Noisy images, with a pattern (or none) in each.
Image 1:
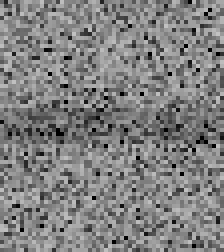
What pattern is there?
one horizontal stripe
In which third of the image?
middle
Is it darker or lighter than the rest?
darker
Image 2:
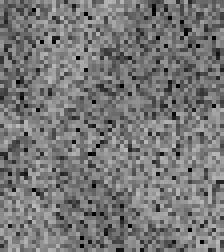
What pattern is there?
spokes from one point
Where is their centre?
middle left
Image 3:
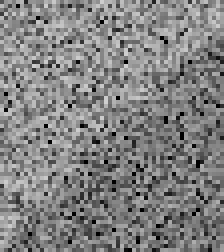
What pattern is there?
a sharp edge
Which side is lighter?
top left
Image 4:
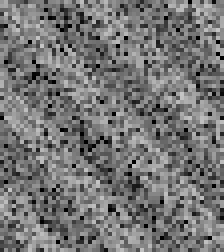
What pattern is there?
diagonal stripes
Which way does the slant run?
top left to bottom right
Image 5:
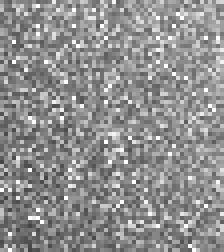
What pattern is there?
a smooth slope
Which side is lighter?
top right
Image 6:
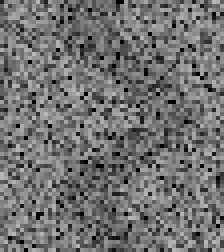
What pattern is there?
a wavy band
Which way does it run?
top to bottom
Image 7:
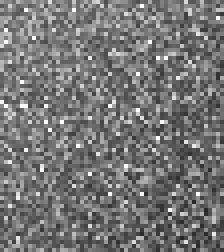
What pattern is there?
a smooth slope
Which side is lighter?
top left
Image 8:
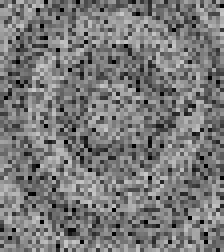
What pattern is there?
rings round one point
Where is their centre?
centre
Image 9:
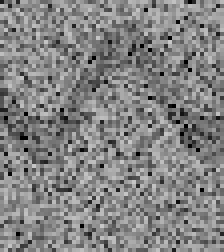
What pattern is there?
a wavy band
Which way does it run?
left to right
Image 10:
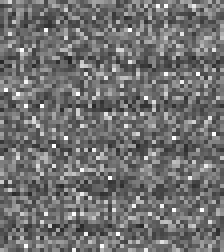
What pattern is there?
horizontal stripes
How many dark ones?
6
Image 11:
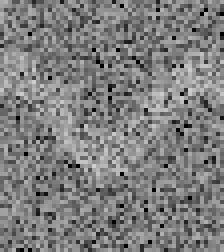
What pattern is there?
a wavy band
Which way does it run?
left to right
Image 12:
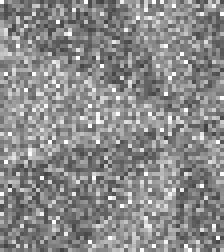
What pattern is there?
spokes from one point
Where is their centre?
middle right
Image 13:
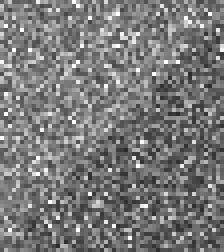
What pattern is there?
a sharp edge
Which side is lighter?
top left
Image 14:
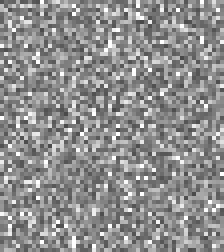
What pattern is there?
only noise
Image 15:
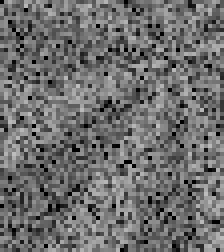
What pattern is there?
spokes from one point
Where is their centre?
top right
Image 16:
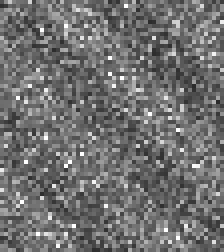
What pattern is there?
diagonal stripes
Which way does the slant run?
top left to bottom right
